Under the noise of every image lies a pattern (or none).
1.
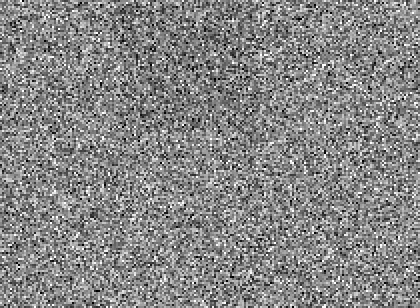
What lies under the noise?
one block
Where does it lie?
top middle
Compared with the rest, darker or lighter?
darker
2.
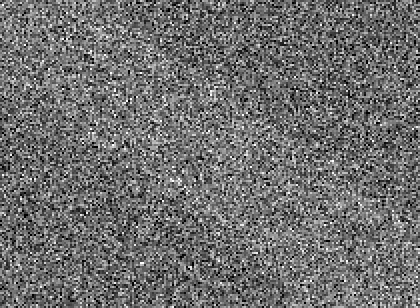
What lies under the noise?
a diagonal band
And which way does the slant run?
top left to bottom right
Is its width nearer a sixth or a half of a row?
a half
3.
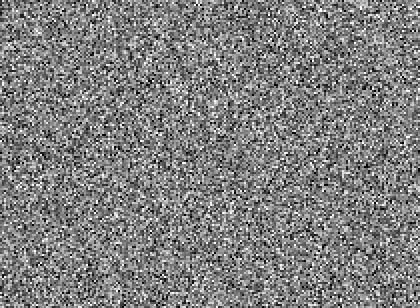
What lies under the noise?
only noise
